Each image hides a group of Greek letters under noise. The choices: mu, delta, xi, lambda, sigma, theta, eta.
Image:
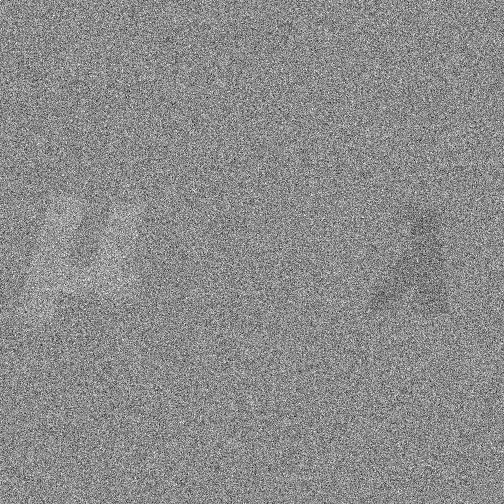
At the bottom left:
nothing
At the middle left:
mu
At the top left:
nothing
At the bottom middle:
nothing
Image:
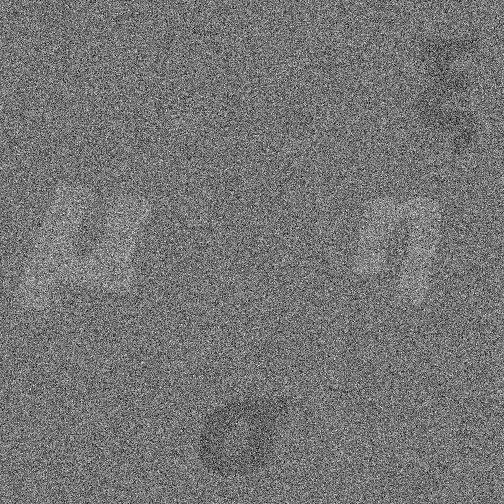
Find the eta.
middle right
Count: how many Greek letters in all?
4
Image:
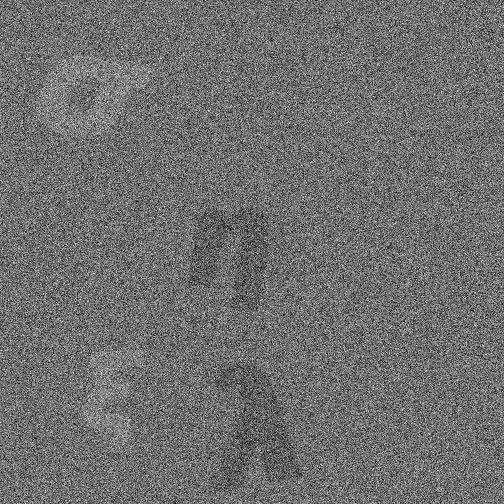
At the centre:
eta
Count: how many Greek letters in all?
4
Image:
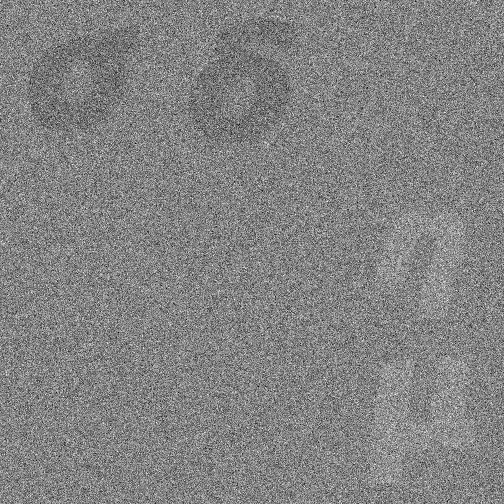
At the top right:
nothing
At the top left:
sigma
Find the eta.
middle right
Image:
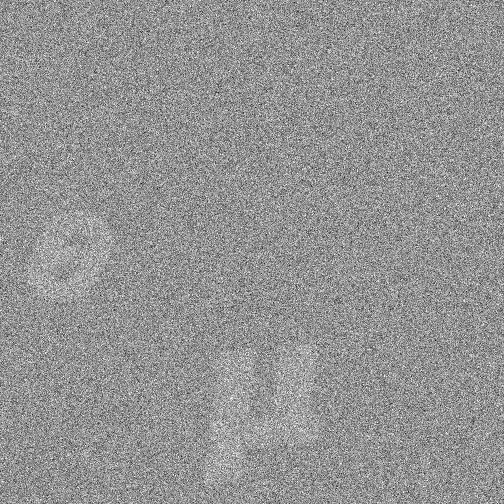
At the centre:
nothing
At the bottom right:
nothing
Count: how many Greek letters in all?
2
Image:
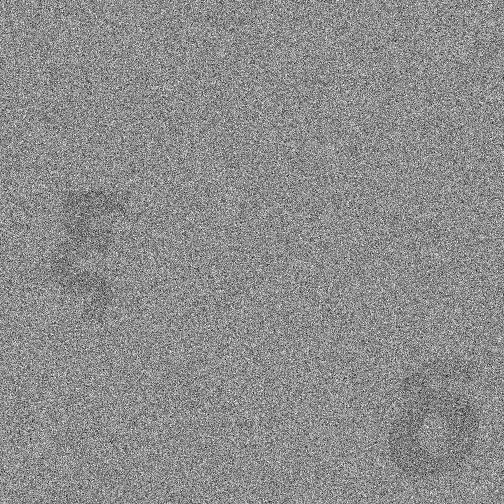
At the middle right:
nothing
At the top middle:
nothing
